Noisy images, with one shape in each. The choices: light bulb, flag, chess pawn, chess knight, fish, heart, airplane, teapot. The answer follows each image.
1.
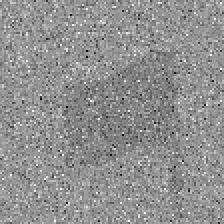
flag
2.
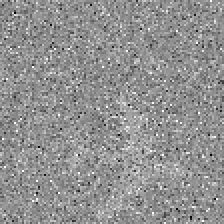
airplane
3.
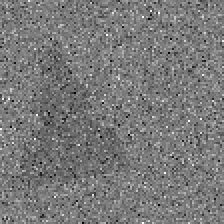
chess pawn
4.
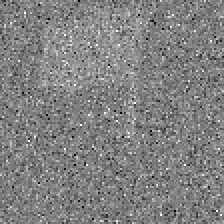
flag
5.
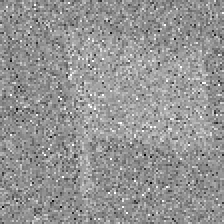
flag
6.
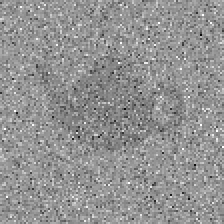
teapot
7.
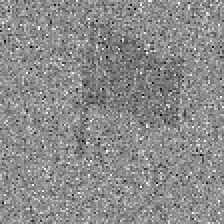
flag
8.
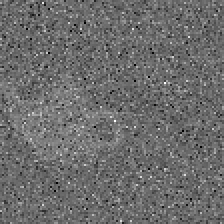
teapot
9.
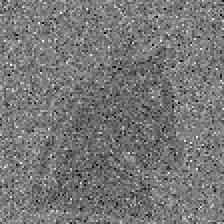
chess knight
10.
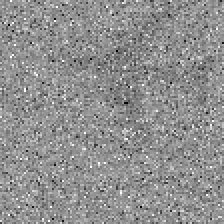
airplane
